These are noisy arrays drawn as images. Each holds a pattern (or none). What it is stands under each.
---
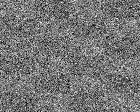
a checkerboard
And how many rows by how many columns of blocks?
6 by 4
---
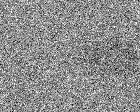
one block
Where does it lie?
middle right
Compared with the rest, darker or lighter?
darker
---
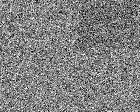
one block
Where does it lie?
top right
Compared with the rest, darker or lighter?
darker
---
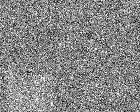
one block
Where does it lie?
bottom left
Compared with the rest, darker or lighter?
lighter
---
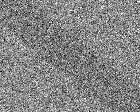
a diagonal band
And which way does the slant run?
top left to bottom right
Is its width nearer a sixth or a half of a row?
a half
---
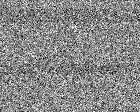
bands of rows
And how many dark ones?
2
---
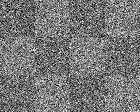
a checkerboard
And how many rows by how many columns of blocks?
3 by 4
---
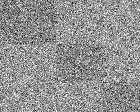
blocks along the diagonal
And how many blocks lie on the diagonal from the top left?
3
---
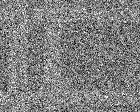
bands of rows crossing bands of columns
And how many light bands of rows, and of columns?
2 and 2
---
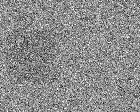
one block
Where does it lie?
middle left
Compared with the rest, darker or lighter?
darker
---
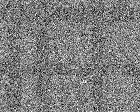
bands of rows crossing bands of columns
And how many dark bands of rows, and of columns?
2 and 3
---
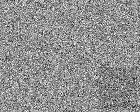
one block
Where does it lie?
bottom right
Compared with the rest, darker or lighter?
darker
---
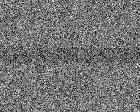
one band of rows
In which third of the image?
middle
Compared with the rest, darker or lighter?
darker
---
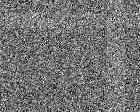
bands of rows crossing bands of columns
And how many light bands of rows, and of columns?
1 and 1
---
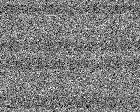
bands of rows
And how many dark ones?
4
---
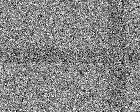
bands of rows crossing bands of columns
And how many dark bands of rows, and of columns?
1 and 1
